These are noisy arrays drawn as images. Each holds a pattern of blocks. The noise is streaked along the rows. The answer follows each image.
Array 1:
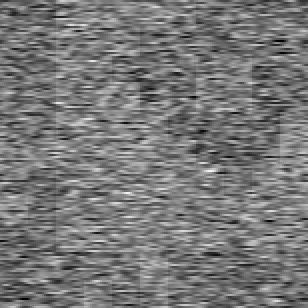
mirrored about the diagonal from the bottom left
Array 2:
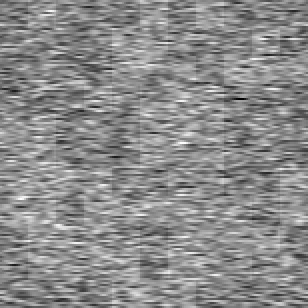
no symmetry
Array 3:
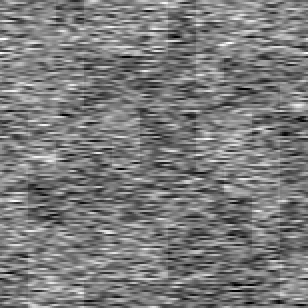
no symmetry
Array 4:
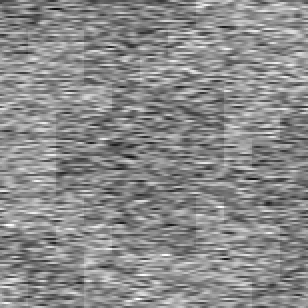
mirrored about the diagonal from the bottom left
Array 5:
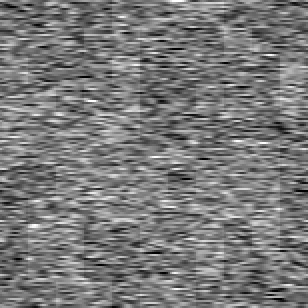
no symmetry
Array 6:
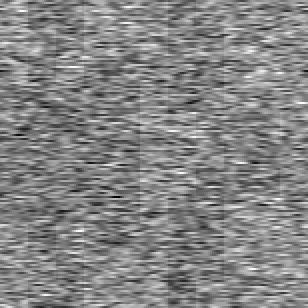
top and bottom mirror each other
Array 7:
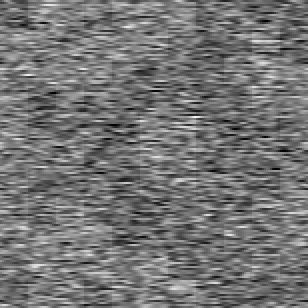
top and bottom mirror each other
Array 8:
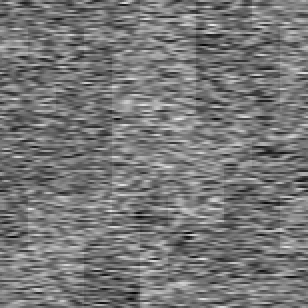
no symmetry
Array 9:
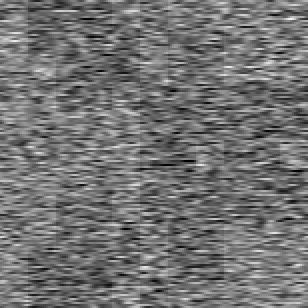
top and bottom mirror each other
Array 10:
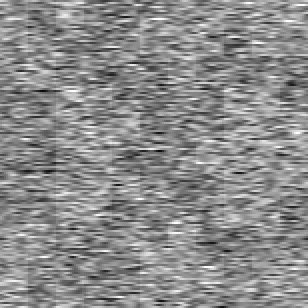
top and bottom mirror each other
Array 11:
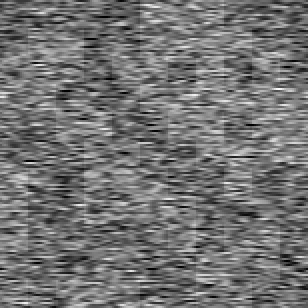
mirrored about the diagonal from the bottom left
